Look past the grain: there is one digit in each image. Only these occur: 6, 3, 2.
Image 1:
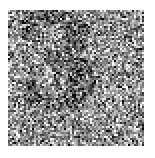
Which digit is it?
3
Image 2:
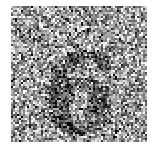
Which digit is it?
6
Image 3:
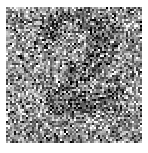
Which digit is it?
2
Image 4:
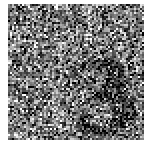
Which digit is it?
3
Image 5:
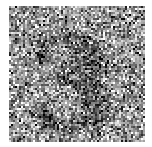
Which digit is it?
3
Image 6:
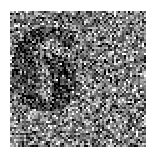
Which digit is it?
6
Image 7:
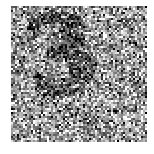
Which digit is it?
3
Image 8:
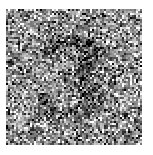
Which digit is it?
3
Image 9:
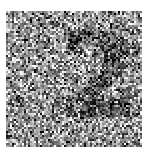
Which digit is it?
2
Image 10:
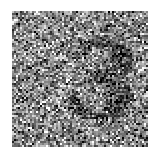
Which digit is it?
3
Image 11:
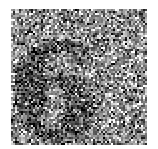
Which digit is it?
6
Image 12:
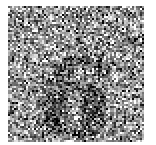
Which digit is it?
6
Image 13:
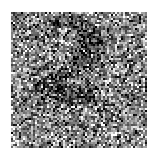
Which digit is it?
2
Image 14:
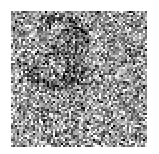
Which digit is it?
3
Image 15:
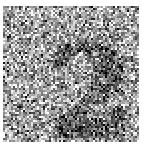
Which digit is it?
2
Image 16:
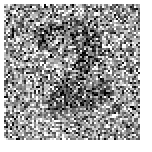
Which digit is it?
2
